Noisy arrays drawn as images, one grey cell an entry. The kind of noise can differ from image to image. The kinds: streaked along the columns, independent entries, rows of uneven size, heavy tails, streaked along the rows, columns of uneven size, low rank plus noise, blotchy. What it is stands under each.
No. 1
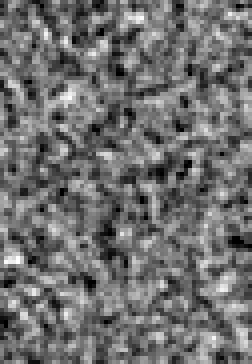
blotchy
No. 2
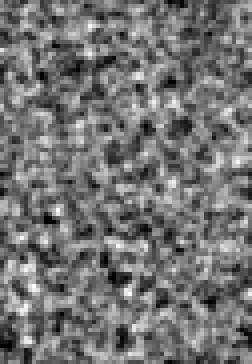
blotchy
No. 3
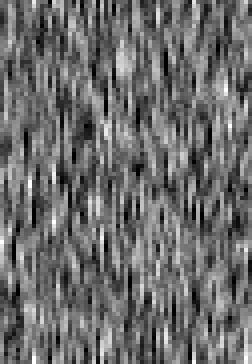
streaked along the columns
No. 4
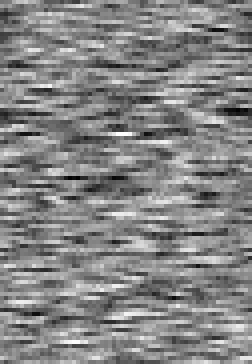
streaked along the rows
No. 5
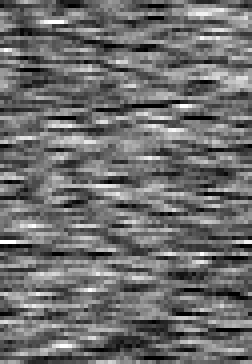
streaked along the rows
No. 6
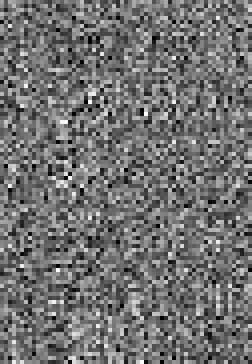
low rank plus noise
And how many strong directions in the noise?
five to eight
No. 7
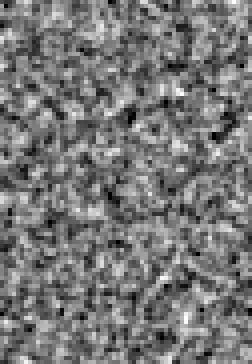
blotchy
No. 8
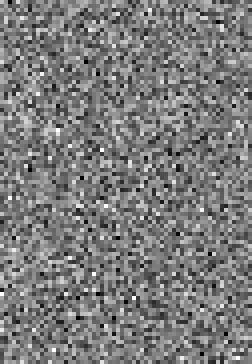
independent entries
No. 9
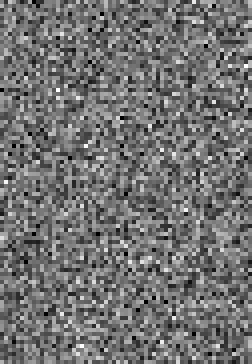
independent entries
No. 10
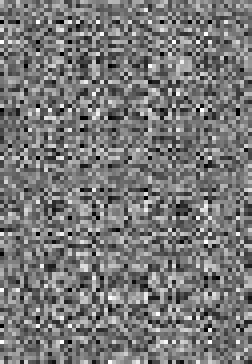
low rank plus noise
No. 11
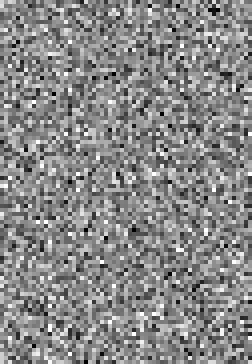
independent entries
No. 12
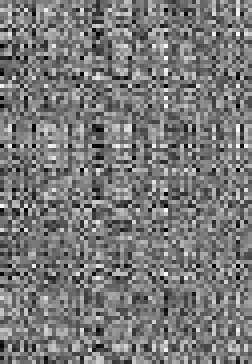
low rank plus noise
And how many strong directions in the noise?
two
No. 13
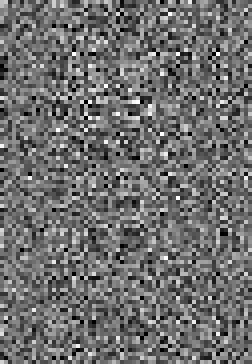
low rank plus noise
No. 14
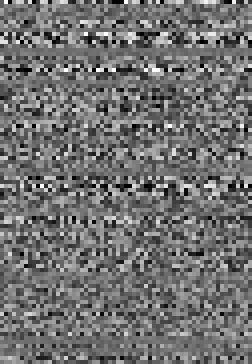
rows of uneven size
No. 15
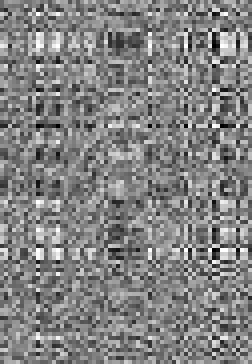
low rank plus noise
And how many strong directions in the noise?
one
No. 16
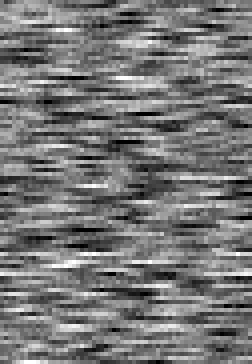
streaked along the rows
